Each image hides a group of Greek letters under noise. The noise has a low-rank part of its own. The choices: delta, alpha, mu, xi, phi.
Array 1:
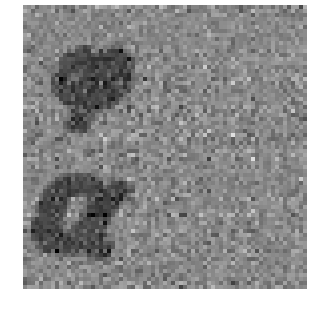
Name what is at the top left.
phi
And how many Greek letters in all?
2
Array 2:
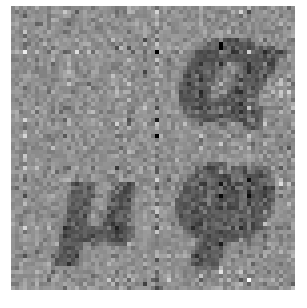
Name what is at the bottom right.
phi
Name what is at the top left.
nothing
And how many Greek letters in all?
3
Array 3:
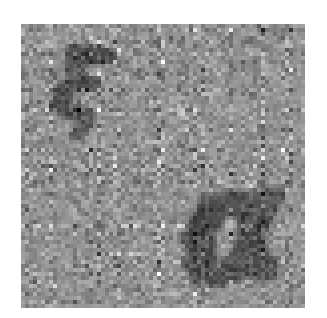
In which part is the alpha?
bottom right
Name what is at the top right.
nothing
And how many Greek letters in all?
2
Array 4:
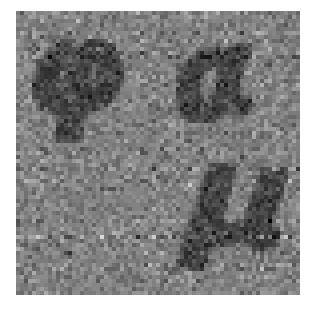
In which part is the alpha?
top right
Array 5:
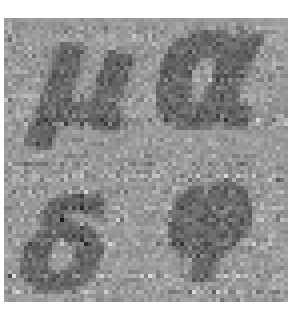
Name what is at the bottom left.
delta
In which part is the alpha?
top right
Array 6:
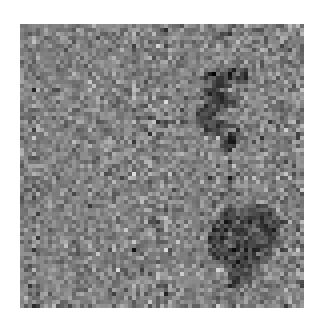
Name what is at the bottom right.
phi
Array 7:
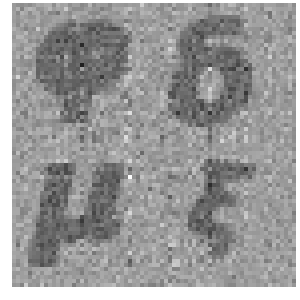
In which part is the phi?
top left
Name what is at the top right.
delta
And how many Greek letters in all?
4
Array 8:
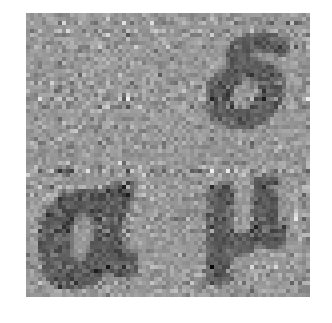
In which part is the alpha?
bottom left
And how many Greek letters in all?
3
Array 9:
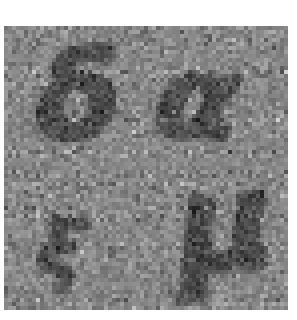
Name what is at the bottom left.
xi
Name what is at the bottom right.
mu
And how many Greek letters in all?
4
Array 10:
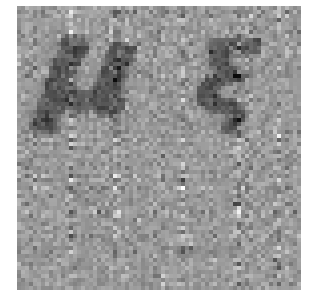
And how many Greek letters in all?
2
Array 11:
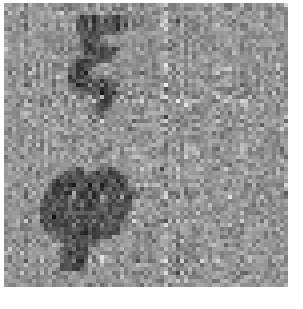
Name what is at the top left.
xi
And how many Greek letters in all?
2
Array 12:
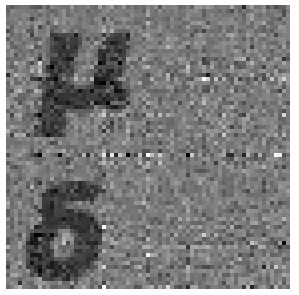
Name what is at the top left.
mu
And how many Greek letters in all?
2
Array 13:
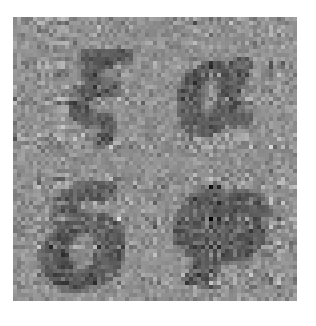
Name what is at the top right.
alpha
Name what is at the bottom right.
phi
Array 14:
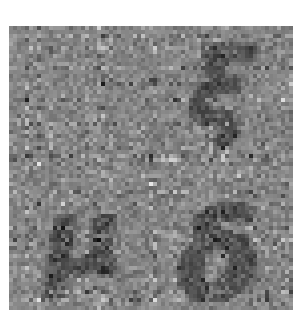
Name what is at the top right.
xi
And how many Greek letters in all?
3
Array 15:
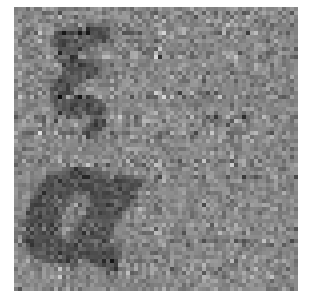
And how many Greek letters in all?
2
